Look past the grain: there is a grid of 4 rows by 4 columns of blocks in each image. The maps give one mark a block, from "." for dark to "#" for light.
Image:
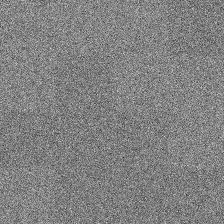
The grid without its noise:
# # # .
# . # #
. . . #
# . . .
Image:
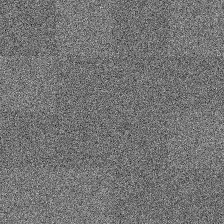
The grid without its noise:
. # . #
# . . .
. . . #
# # . .
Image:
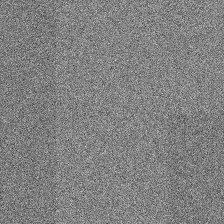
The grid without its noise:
. # # #
. # # #
. # # .
. # # .
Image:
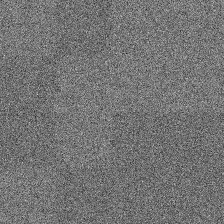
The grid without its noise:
# . # #
. # # #
. # . .
# . . .
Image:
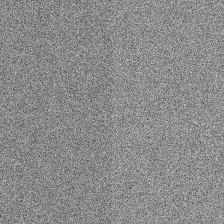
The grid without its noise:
. . # #
. . # #
. . # #
. . # #
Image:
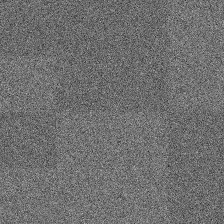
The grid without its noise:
. . . #
# . . #
. # # .
# # # .
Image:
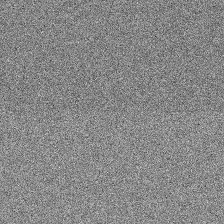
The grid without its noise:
. . . .
. . . .
# # # #
# # # #
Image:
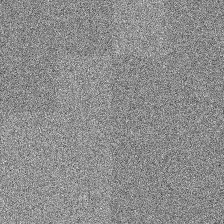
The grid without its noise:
. . # .
. # . .
# # . .
# # . .
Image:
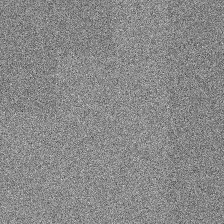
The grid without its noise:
. . # .
. # # .
# # # .
# # # .
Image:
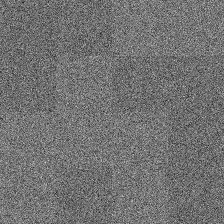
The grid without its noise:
. . # #
. # . .
# # # .
# . # .
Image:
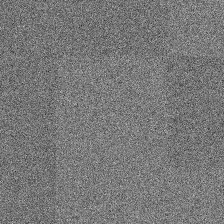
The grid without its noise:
. . . #
. # # .
. # # .
. # # #
